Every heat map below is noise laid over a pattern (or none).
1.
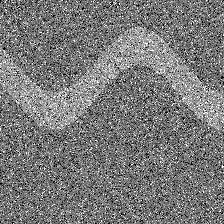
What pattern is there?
a wavy band
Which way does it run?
left to right
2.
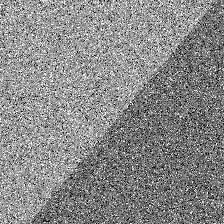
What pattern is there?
a sharp edge
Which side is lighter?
top left
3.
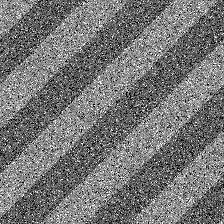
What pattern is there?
diagonal stripes
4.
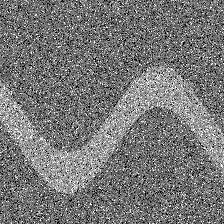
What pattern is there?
a wavy band
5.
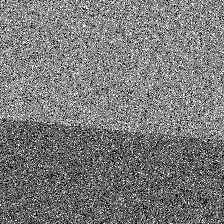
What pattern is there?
a sharp edge
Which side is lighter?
top
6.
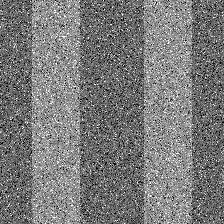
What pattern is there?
vertical stripes
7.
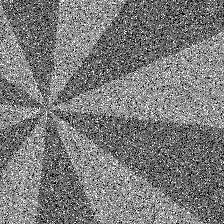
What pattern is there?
spokes from one point
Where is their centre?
middle left
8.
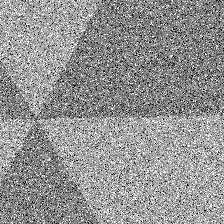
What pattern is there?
spokes from one point
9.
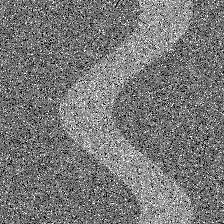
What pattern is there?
a wavy band
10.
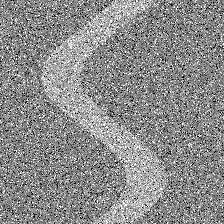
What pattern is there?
a wavy band
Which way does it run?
top to bottom
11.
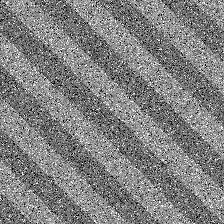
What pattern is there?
diagonal stripes
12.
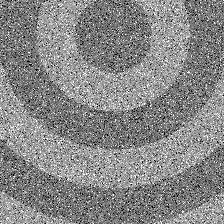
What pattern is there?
rings round one point
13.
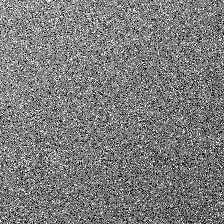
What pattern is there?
a smooth slope
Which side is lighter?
top left
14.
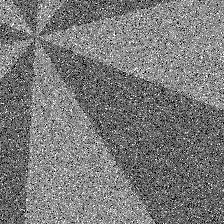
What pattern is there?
spokes from one point
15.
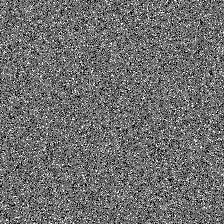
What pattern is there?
only noise
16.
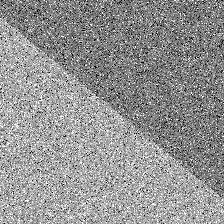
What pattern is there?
a sharp edge
